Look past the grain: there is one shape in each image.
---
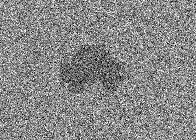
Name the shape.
car
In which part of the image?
centre
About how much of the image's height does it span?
a third
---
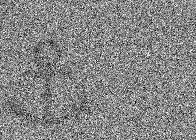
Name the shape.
anchor
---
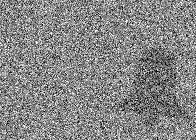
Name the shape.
bell
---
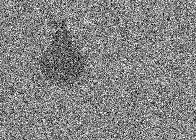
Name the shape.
pear
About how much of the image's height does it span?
half
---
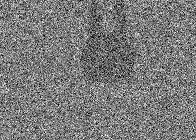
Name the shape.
rabbit's head
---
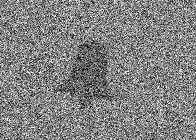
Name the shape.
bell
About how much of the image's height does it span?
half
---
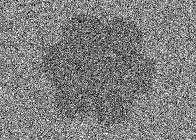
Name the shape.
flower
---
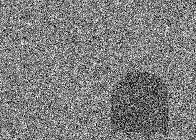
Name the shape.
ghost
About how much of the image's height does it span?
half
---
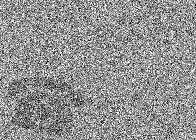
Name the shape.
telephone
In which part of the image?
bottom left
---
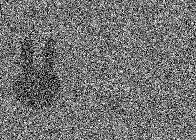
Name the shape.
rabbit's head
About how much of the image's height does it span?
half
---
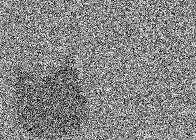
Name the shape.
cat's head
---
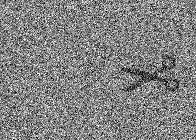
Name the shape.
pair of scissors
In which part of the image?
middle right
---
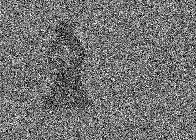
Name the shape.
chess bishop
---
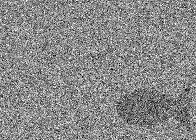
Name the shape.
fish
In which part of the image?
bottom right
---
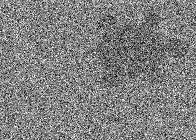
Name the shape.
turtle
